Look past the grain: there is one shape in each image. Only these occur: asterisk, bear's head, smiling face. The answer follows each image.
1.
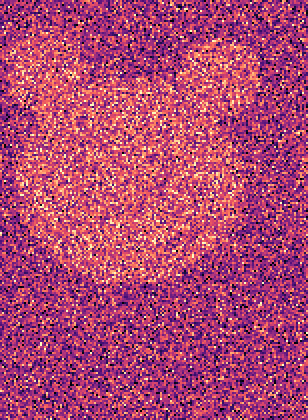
bear's head
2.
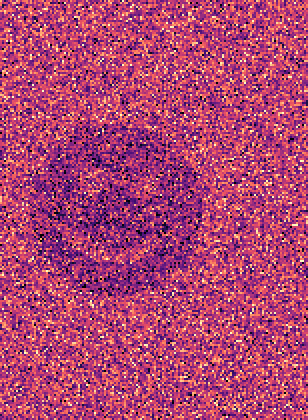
smiling face
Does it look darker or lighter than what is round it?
darker
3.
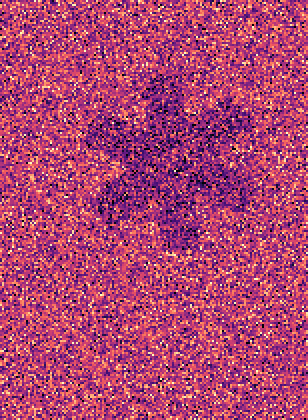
asterisk
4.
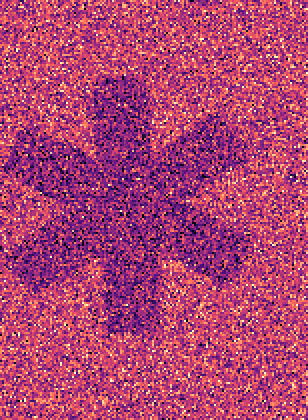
asterisk
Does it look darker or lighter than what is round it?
darker
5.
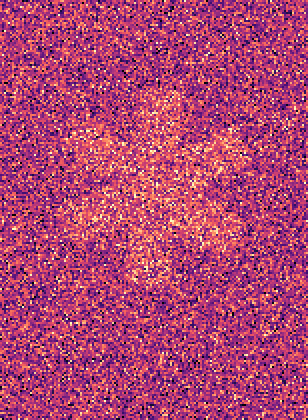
asterisk
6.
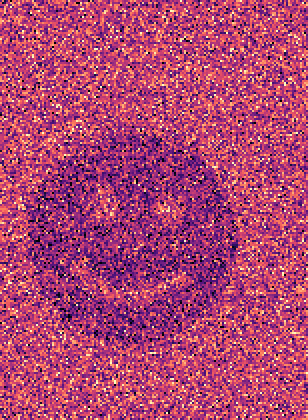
smiling face
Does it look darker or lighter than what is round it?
darker
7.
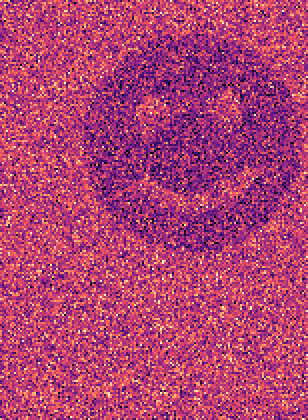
smiling face
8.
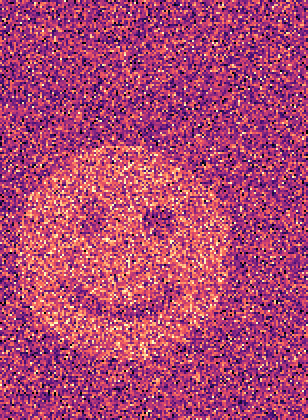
smiling face
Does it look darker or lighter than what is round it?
lighter
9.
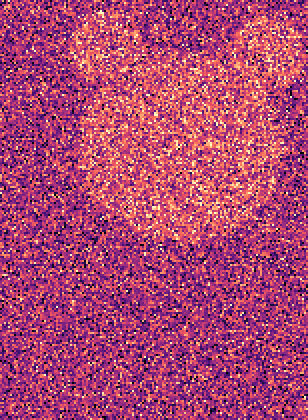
bear's head
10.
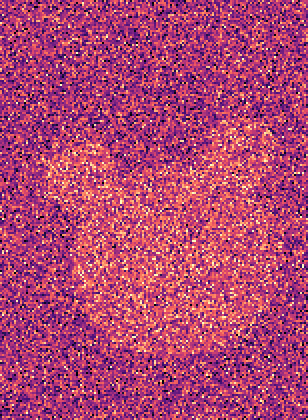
bear's head
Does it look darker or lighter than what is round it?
lighter
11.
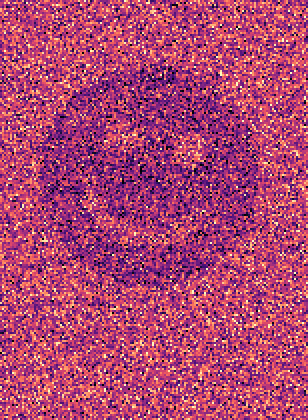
smiling face
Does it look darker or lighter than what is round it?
darker
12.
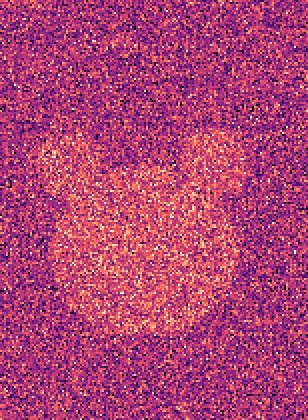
bear's head
